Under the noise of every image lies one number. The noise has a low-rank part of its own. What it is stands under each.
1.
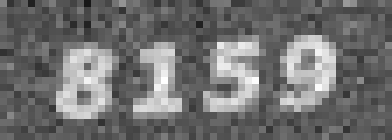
8159
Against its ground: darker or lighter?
lighter
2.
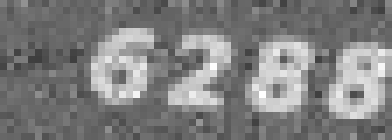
6288
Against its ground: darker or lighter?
lighter
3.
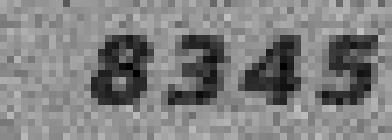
8345
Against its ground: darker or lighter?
darker
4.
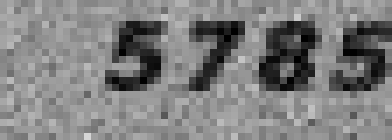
5785
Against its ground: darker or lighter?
darker
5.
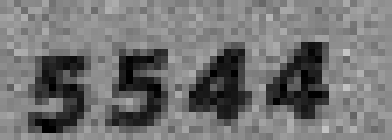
5544
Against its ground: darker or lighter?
darker
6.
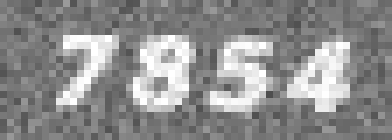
7854
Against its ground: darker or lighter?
lighter
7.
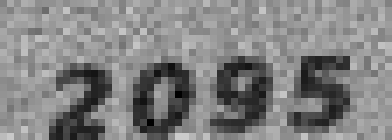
2095
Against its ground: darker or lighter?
darker
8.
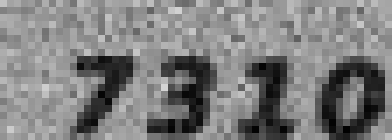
7310
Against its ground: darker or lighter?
darker
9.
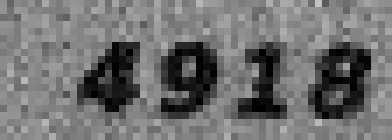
4918
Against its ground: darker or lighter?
darker
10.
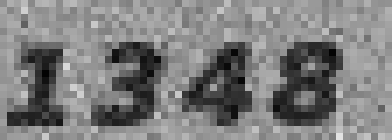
1348
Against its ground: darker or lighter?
darker
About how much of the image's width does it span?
nearly all
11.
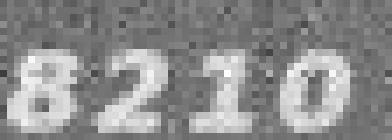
8210
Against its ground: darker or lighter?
lighter
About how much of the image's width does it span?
nearly all
